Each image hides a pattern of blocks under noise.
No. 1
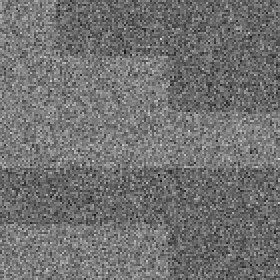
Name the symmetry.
no symmetry
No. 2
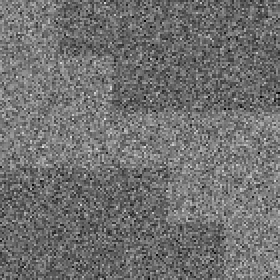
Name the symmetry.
the same after a half turn
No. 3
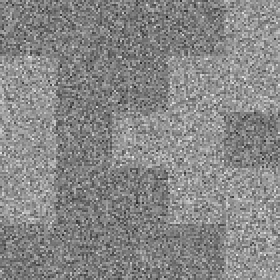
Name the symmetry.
top and bottom mirror each other
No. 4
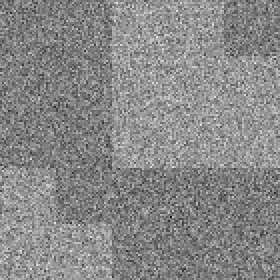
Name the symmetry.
mirrored about the diagonal from the bottom left
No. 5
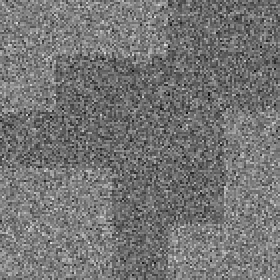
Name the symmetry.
mirrored about the diagonal from the bottom left
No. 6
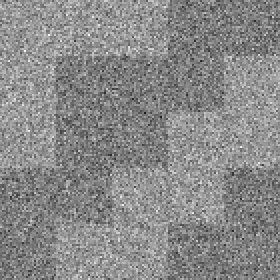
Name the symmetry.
mirrored about the diagonal from the top left
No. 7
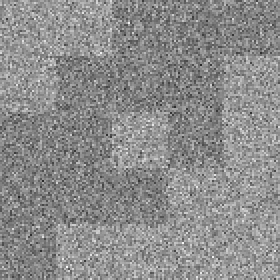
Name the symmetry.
mirrored about the diagonal from the top left
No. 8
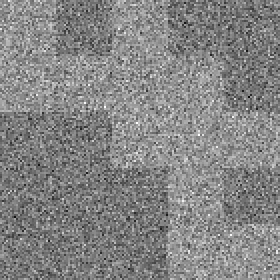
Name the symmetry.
mirrored about the diagonal from the bottom left
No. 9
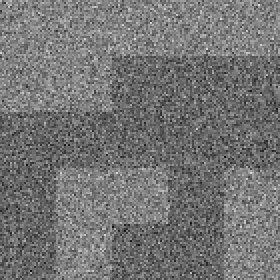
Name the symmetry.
no symmetry
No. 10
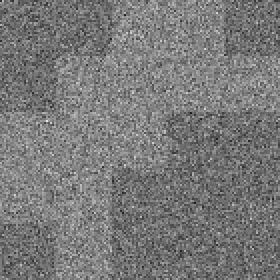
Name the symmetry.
mirrored about the diagonal from the top left
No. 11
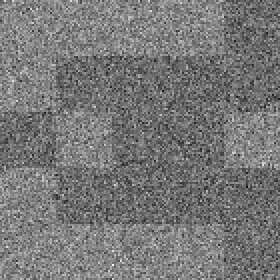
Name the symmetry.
top and bottom mirror each other
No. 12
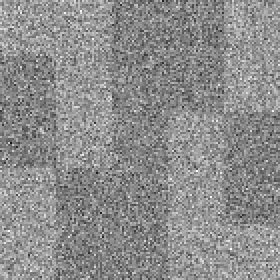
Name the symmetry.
the same after a half turn
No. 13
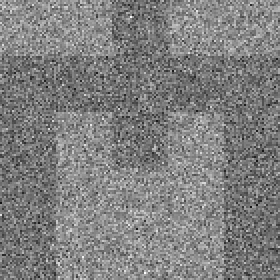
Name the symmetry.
left and right mirror each other
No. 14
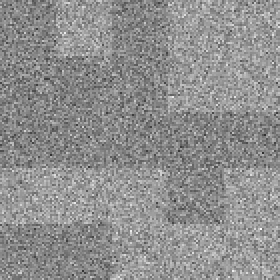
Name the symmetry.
no symmetry
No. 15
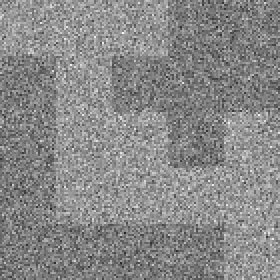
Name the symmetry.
mirrored about the diagonal from the bottom left
